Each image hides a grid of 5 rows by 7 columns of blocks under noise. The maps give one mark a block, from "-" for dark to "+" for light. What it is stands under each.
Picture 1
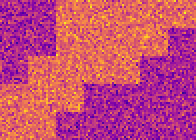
- - + + + + +
- - + + + + -
- + + + + - -
+ + + - - - -
+ + - - - - -
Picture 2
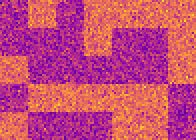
- + - + + + +
- - - + - - +
+ - - - - - +
- + + + + + -
+ - - - + + -
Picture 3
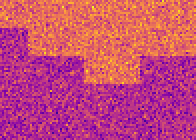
+ + + + + + +
- + + + + + +
- - - + + - -
- - - - - - -
- - - - - - -
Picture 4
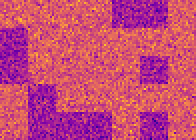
+ + + + - - +
- + + + + + +
- + + + + - +
+ - + + + + +
+ - - - + - +
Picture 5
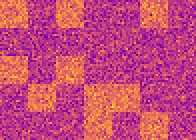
+ - + - - + -
- - - - - - -
+ - + - - - -
- + - + + - -
- - - + - + -
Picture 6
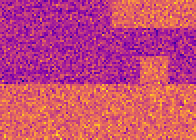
- - - - + + +
- - - - - - -
- - - - - + -
+ + + + + + +
+ + + + + + +
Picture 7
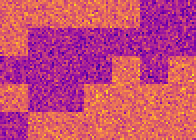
+ + + + + - -
+ - - - - - -
- - - - + - +
+ - - + + + +
- + + + + + +
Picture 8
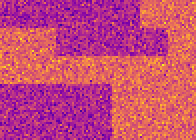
- - - - - + +
+ + - - - - +
+ + + + + + +
- - - - + + +
- - - - + + +
